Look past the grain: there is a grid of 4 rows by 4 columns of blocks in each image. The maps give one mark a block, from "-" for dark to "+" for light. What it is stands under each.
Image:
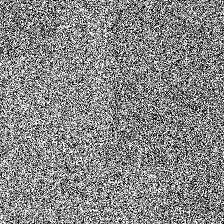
- + - -
+ + - -
+ + - -
+ + + -
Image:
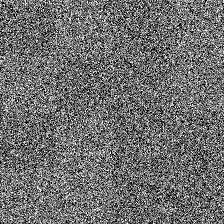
- + - +
+ - - +
- + - -
+ + - -
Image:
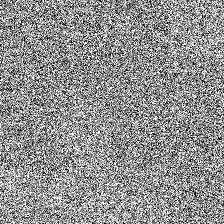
- - - +
- - - -
- + - -
+ + + -
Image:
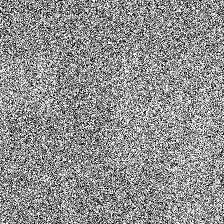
- - - -
+ - + +
- - + +
- - - +
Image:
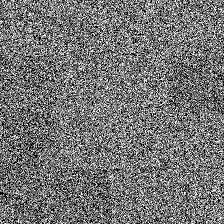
+ + + +
- + + -
- + + +
- - + +
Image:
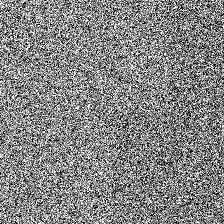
+ + + -
+ + + -
+ + - -
+ + - -
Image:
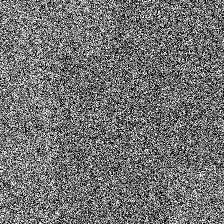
+ + - -
+ - - -
+ - - -
+ - - +
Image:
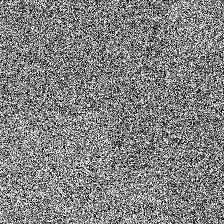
- - - +
- - - -
+ + - -
+ + + -
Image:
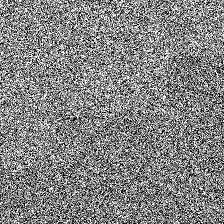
+ + + +
+ + + -
+ - - -
- - - -
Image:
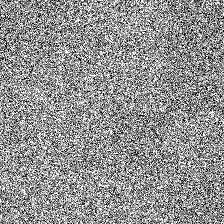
- + + -
+ + + -
+ + - +
+ + + -
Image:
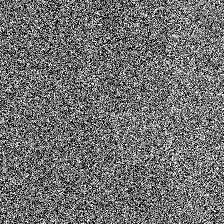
- - - +
- - - +
- - + +
- - - +
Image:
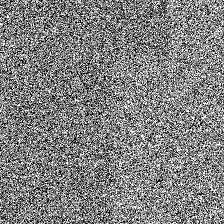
- - - +
- - + +
- - + +
- - + +
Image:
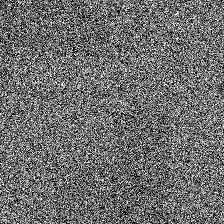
- - + +
+ + + +
+ + - +
+ - - +
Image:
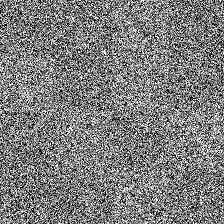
- - + -
+ - + -
- + - +
- - + -
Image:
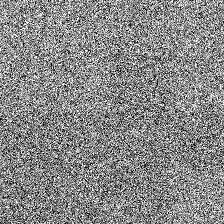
+ + + +
+ + - +
- - - -
- - - +
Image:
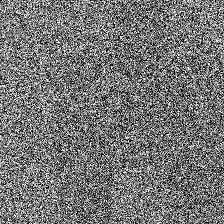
+ + - +
+ - - -
+ - - -
+ - + -
